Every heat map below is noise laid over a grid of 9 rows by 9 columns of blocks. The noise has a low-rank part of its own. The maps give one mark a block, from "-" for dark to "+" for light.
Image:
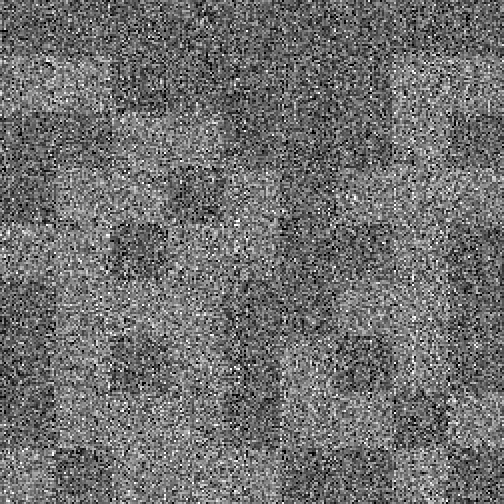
- - - - - - - - -
+ + - - - - - + +
- - + + - - - + -
- + + - + - + + +
+ + - + + - - + -
- + + + - - + + -
- + - + - + - + -
- + + + - + + - +
+ - + + + - - + -
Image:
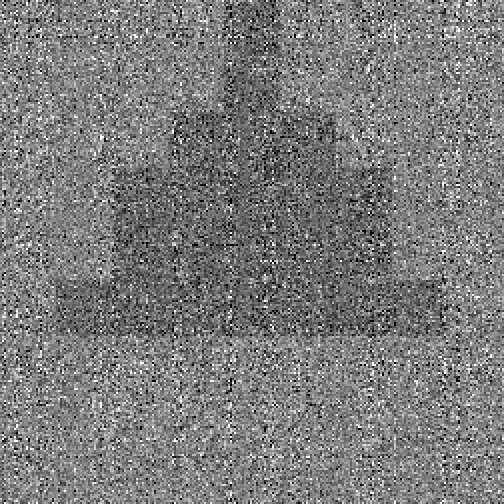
+ + + + - + + + +
+ + + + - + + + +
+ + + - - - + + +
+ + - - - - - + +
+ + - - - - - + +
+ - - - - - - - +
+ + + + + + + + +
+ + + + + + + + +
+ + + + + + + + +
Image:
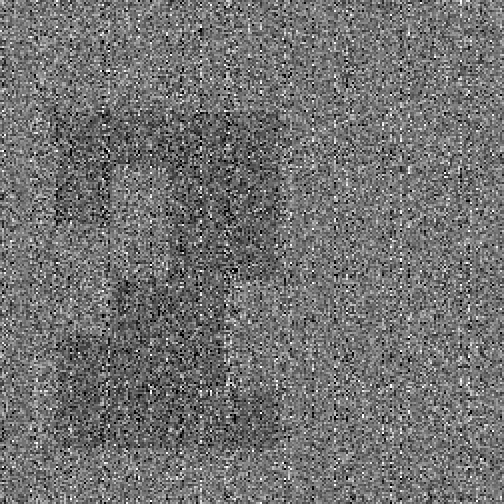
+ + + + + + + + +
+ + + + + + + + +
+ - - - - + + + +
+ - + - - + + + +
+ + + - - + + + +
+ + - - + + + + +
+ - - - + + + + +
+ - - - - + + + +
+ + + + + + + + +
